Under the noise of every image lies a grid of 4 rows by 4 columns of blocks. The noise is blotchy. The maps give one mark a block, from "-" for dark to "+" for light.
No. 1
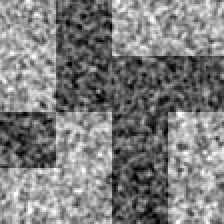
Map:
+-++
+---
-+-+
++-+
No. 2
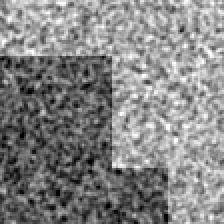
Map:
++++
--++
--++
---+
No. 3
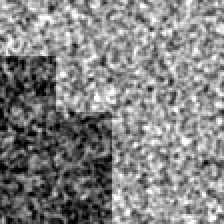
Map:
++++
-+++
--++
--++
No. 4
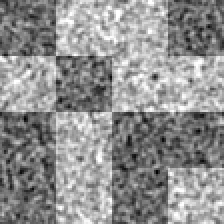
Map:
-++-
+-++
-+--
-+-+
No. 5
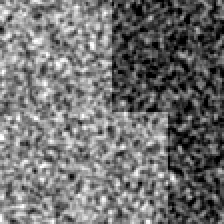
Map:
++--
++--
+++-
+++-
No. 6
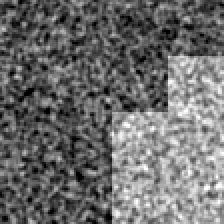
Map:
----
---+
--++
--++
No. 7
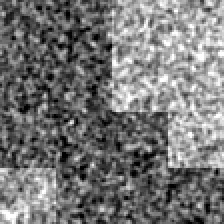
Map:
--++
--++
---+
+---
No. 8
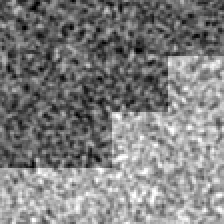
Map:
----
---+
--++
++++
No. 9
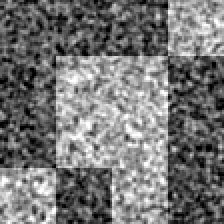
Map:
---+
-++-
-++-
+-+-
